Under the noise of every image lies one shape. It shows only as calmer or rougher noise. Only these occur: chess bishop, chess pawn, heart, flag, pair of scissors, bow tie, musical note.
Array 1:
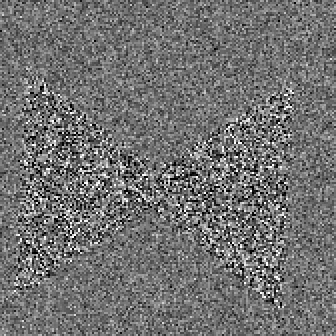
bow tie
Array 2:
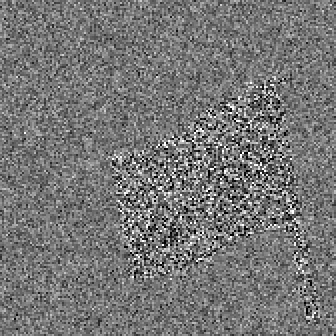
flag
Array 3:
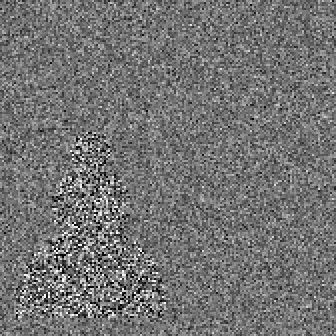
chess pawn
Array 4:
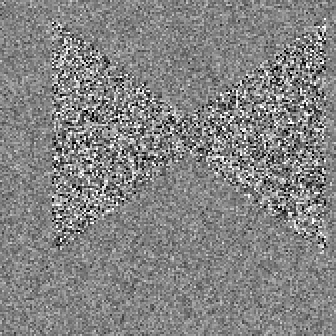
bow tie
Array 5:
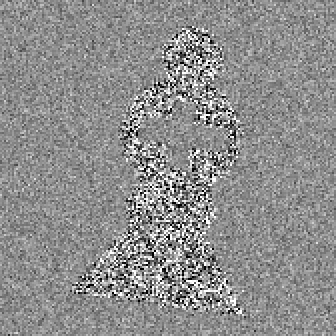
chess bishop
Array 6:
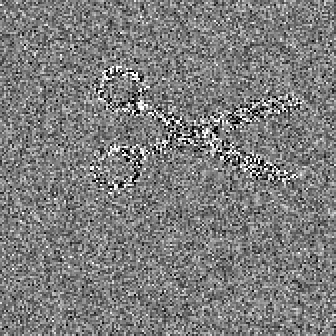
pair of scissors
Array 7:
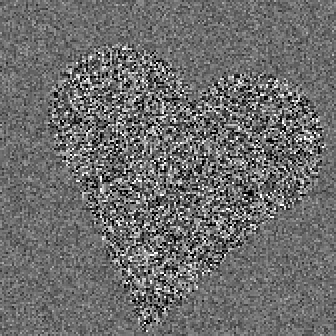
heart
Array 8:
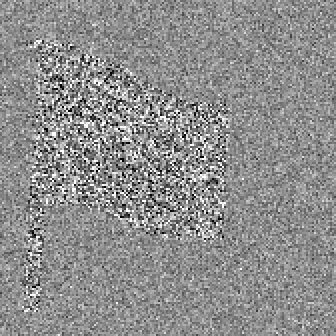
flag
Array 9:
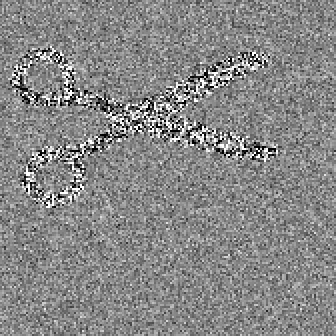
pair of scissors
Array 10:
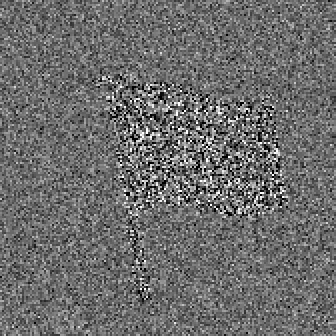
flag
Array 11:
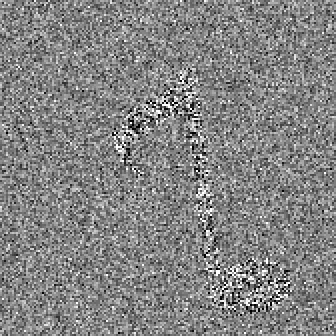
musical note
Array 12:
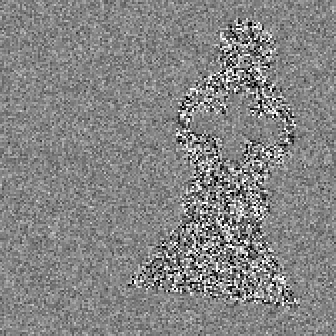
chess bishop
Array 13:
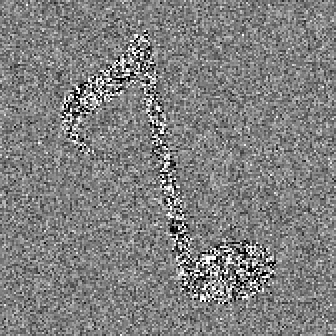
musical note
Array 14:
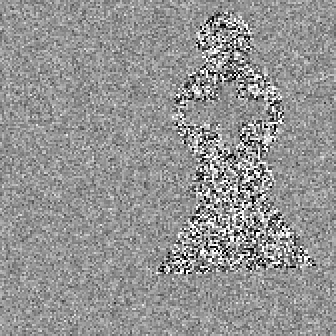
chess bishop
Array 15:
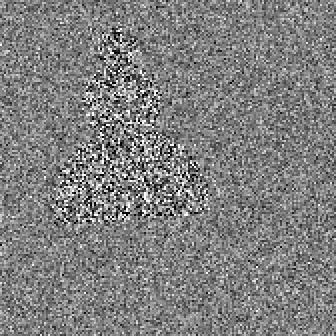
chess pawn
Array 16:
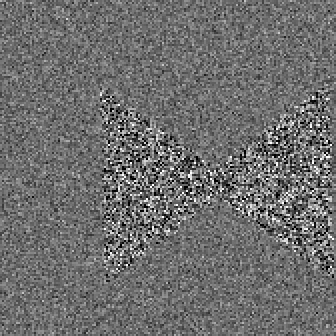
bow tie
